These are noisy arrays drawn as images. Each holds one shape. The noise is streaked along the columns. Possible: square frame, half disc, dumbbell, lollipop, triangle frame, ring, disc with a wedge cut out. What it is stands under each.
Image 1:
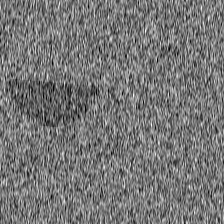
dark half disc, middle left
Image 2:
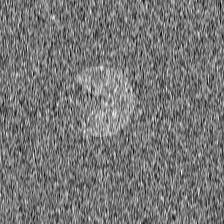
light disc with a wedge cut out, centre
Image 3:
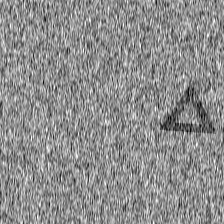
dark triangle frame, middle right
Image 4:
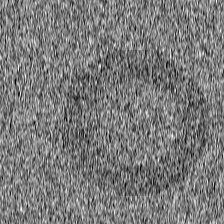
dark ring
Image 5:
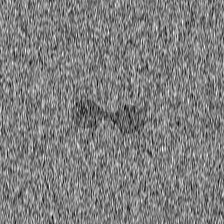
dark dumbbell, centre
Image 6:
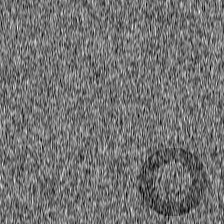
dark ring, bottom right
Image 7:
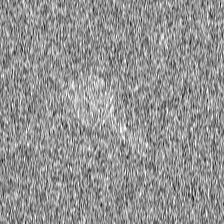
light lollipop, centre
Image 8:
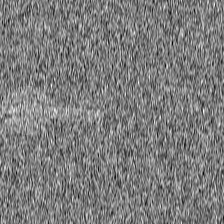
light lollipop, middle left
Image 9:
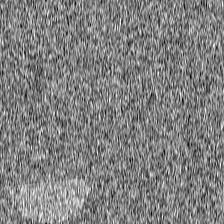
light half disc, bottom left
